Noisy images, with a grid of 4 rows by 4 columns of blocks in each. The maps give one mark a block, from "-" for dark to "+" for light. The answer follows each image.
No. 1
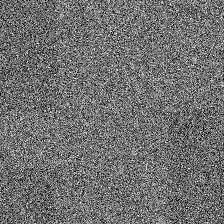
-+++
-+++
+++-
-++-
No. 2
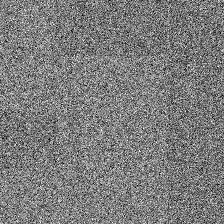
+---
+++-
-++-
+++-
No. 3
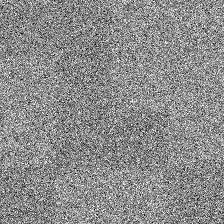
--++
+-++
+--+
-++-
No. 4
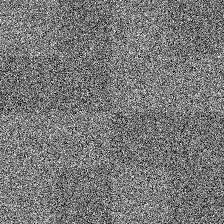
+-+-
--++
++--
+-+-
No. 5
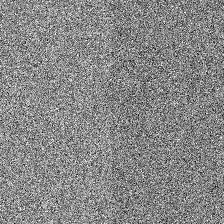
++--
++--
++--
++--
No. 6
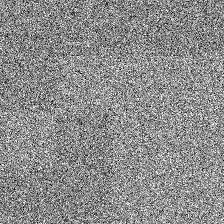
----
-+++
+-++
--++
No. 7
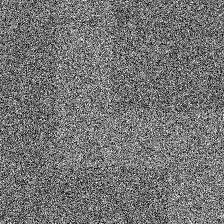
-+--
-+--
-+++
---+
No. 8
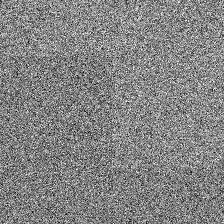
++++
--++
--++
----
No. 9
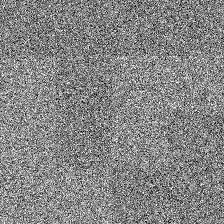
----
+-++
+-+-
++--
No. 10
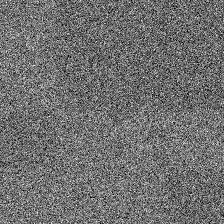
+---
+---
-+++
+++-
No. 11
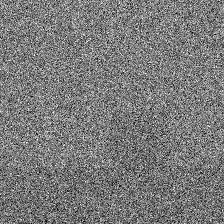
++++
++++
++-+
----
